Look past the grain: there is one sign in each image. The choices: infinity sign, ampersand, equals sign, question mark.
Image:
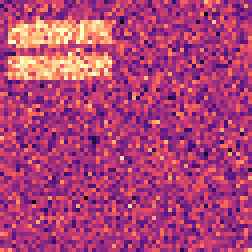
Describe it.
light equals sign, top left
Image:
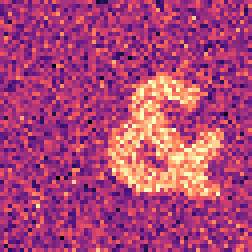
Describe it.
light ampersand
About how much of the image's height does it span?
half
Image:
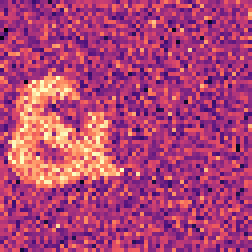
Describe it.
light ampersand
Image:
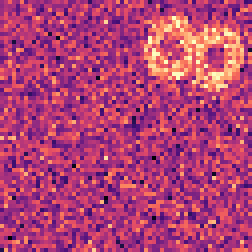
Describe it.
light infinity sign, top right
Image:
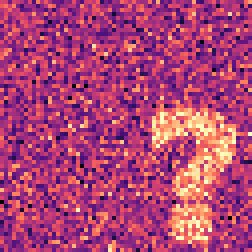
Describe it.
light question mark
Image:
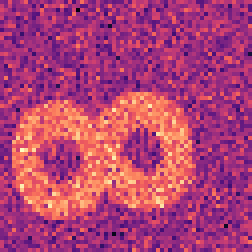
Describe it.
light infinity sign
